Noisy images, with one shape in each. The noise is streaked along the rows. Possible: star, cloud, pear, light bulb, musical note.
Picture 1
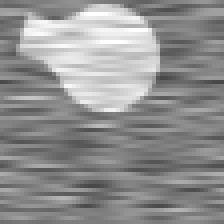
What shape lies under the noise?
light bulb
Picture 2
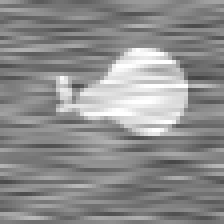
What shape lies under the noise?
pear
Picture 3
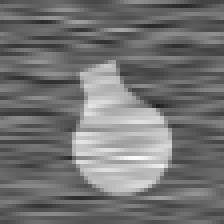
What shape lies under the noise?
light bulb
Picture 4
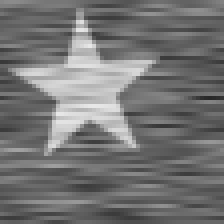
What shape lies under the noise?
star
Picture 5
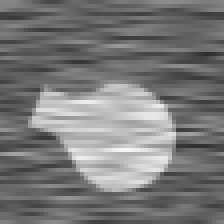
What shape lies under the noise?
light bulb
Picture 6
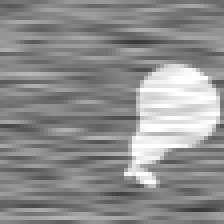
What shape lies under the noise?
pear
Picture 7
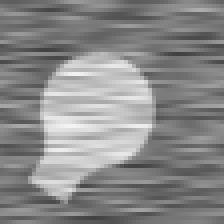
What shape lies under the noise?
light bulb
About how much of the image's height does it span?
two thirds
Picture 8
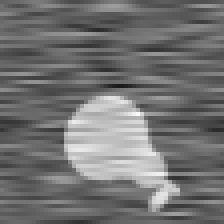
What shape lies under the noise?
pear
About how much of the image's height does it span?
half
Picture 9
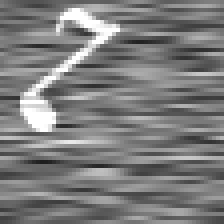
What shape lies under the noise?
musical note
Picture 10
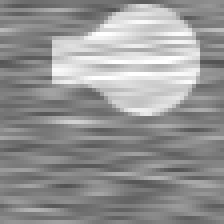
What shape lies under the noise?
light bulb
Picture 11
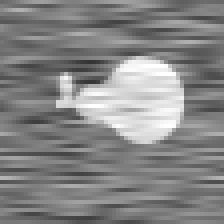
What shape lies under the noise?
pear
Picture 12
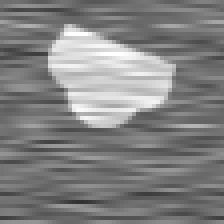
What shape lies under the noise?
cloud
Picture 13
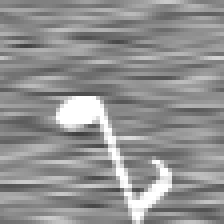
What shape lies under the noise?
musical note
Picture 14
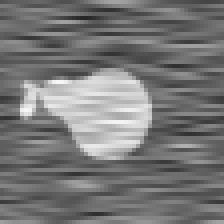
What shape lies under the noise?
pear
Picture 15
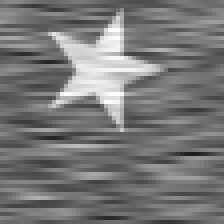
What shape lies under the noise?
star
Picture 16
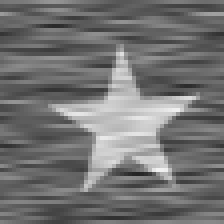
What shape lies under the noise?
star
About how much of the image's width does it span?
two thirds
